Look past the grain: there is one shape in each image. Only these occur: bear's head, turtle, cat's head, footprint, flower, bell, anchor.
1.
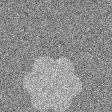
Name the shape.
flower
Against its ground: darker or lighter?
lighter
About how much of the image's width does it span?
half
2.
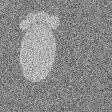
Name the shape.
footprint
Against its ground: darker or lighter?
lighter
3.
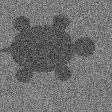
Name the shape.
turtle
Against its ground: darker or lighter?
darker
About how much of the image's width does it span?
nearly all
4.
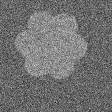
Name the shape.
flower
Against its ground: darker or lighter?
lighter
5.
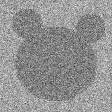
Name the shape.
bear's head
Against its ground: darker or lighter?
darker
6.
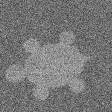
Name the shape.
turtle
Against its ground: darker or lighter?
lighter
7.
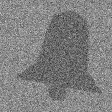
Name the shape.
bell
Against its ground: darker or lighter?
darker
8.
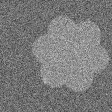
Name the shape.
flower
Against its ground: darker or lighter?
lighter
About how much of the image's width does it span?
two thirds
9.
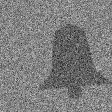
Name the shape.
bell
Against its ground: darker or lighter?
darker
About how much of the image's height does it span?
two thirds
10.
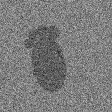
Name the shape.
footprint
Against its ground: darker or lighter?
darker
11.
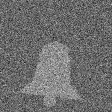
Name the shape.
bell
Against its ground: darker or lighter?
lighter
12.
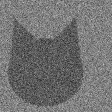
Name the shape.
cat's head
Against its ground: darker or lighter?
darker
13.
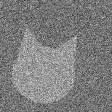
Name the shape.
cat's head
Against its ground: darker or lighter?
lighter
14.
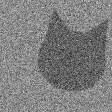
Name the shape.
cat's head
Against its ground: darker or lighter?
darker
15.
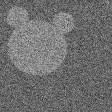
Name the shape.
bear's head
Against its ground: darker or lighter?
lighter
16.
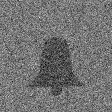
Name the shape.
bell
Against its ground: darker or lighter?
darker
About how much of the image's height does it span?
half
